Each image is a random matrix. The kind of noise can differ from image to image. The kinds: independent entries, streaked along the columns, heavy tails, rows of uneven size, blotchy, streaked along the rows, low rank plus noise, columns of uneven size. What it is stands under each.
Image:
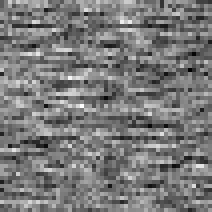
streaked along the rows
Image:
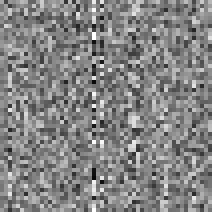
columns of uneven size
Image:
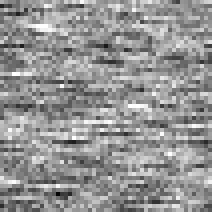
streaked along the rows
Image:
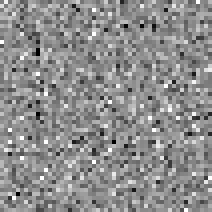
heavy tails
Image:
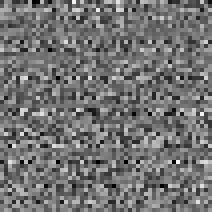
rows of uneven size
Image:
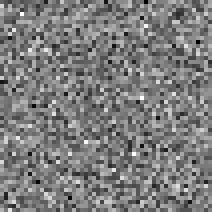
independent entries
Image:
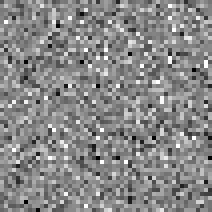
heavy tails
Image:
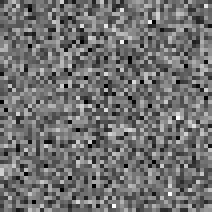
independent entries
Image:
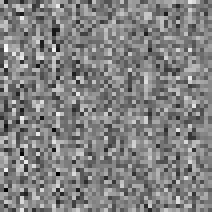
columns of uneven size
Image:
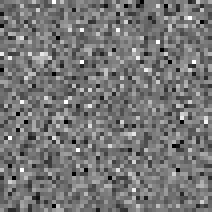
heavy tails
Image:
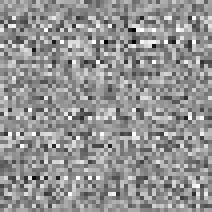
rows of uneven size
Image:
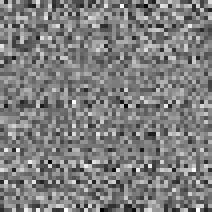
rows of uneven size
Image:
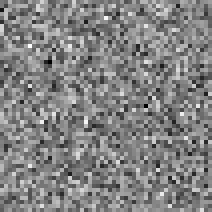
independent entries
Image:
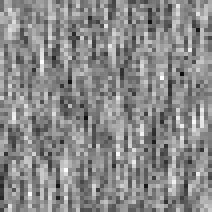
streaked along the columns
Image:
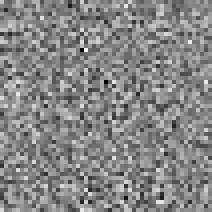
low rank plus noise
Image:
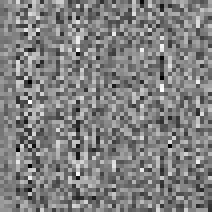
columns of uneven size
